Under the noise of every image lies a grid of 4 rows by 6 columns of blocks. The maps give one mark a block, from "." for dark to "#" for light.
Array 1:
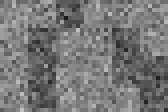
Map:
# # . # # #
# . # # . #
# . # # . .
# . # # # .
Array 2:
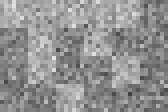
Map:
# # # # # .
. # . # . .
. # . . # .
. . # . . .
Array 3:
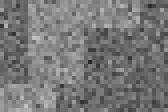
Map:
. # # # # .
. # # . . .
. # # . . .
# # . . . .
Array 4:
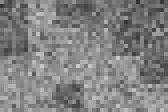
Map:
. # . . . .
. # # # . .
# # # # # .
# # . # # #
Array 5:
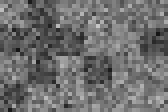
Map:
# . # # # #
. . . # # .
# . # . # #
. # # # # #
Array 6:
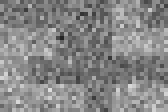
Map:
. . . . # .
# # . . # #
# . . . . .
# # # . # #
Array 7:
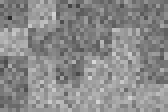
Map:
. # . . . .
# . . . # .
. # . # # .
. # # # # #
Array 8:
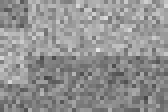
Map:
. # # # # #
# # # # # #
# . . . . .
. . . . . .
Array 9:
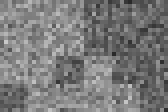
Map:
# # # . . .
# # # . . .
# # . # . .
. # # # # .
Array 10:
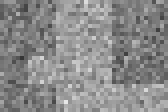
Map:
. . # # . .
. . # # . .
. # # # . .
. . # # # #
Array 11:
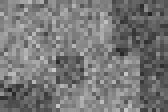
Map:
# # # # . .
# # # # . .
# # . # # .
. . # # # .
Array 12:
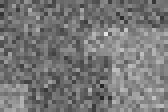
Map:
. . . . . .
. . . # # #
. . . . # #
# . . . # #
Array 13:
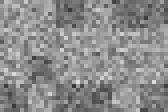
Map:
# # . # . .
# # # # # #
# . # # # #
. # . . # .
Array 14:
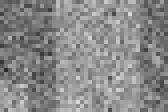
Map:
. . # # # .
. . # # # .
. . # # # .
# . # # # .
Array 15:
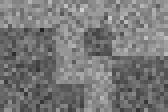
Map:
# # # # # #
. . # . # #
. . # # . .
. . . # . .
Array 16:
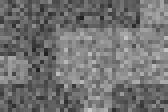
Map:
. . . . . #
. . # # # #
# . # # # #
. . . # . .
